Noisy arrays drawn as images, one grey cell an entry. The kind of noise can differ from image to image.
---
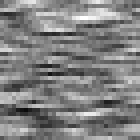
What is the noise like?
streaked along the rows
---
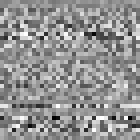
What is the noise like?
rows of uneven size
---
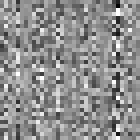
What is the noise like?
columns of uneven size
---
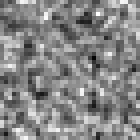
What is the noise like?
blotchy
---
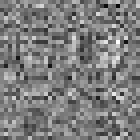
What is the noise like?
low rank plus noise
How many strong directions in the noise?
three or four
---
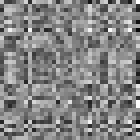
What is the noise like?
low rank plus noise
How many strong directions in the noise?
one
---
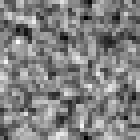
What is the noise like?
blotchy
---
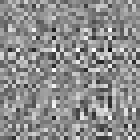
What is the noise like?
low rank plus noise
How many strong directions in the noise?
two
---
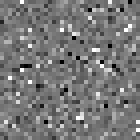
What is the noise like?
heavy tails
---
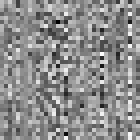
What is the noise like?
columns of uneven size
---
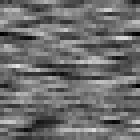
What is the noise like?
streaked along the rows
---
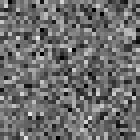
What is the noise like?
independent entries
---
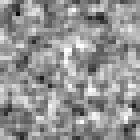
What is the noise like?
blotchy
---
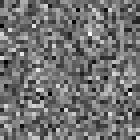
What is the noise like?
independent entries
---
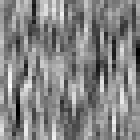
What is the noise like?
streaked along the columns
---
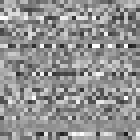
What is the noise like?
rows of uneven size
